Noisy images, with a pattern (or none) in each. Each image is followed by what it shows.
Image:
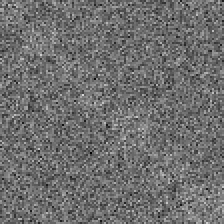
blocks along the diagonal
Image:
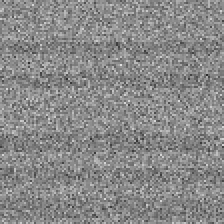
bands of rows
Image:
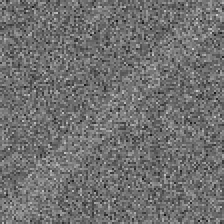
a diagonal band
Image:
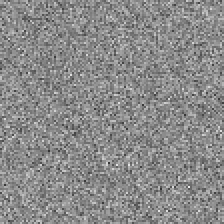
only noise
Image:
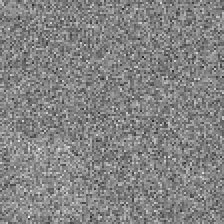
one block
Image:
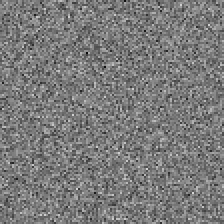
only noise
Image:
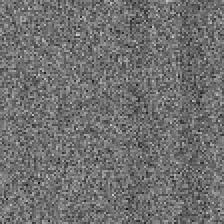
bands of columns
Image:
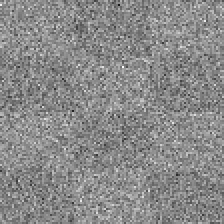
a checkerboard
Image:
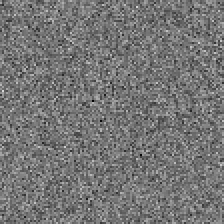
only noise
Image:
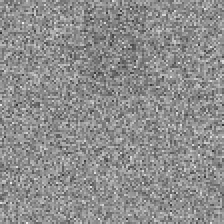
one block
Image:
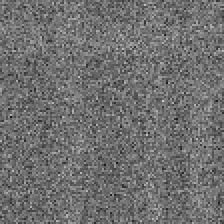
bands of rows crossing bands of columns
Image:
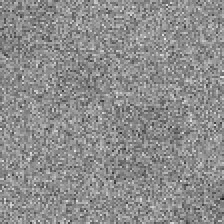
blocks along the diagonal
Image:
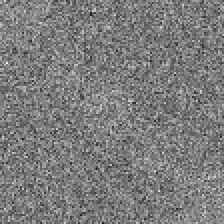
blocks along the diagonal
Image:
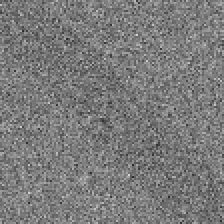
a diagonal band
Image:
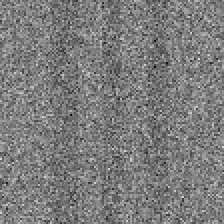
bands of columns
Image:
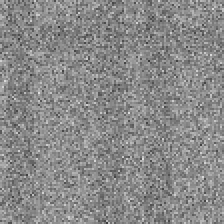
bands of rows crossing bands of columns
